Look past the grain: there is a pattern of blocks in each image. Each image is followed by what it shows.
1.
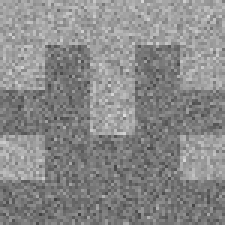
left and right mirror each other
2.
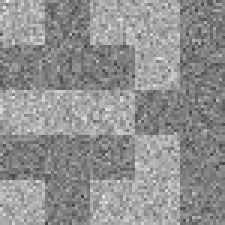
top and bottom mirror each other
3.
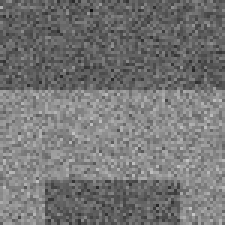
left and right mirror each other
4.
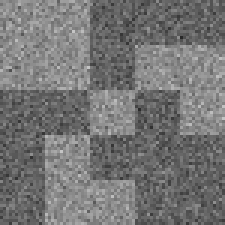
mirrored about the diagonal from the top left
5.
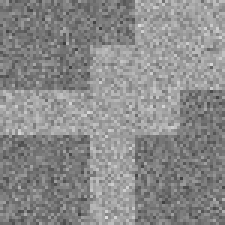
mirrored about the diagonal from the bottom left
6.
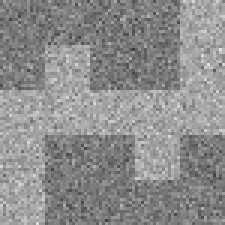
the same after a half turn
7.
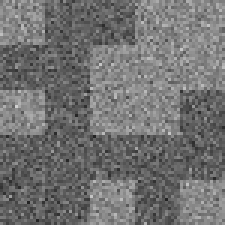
mirrored about the diagonal from the bottom left
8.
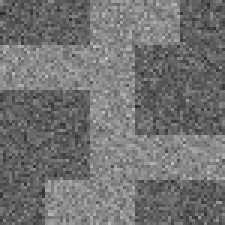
the same after a half turn
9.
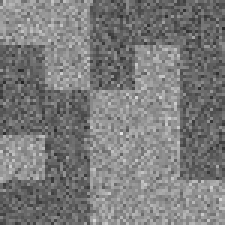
no symmetry
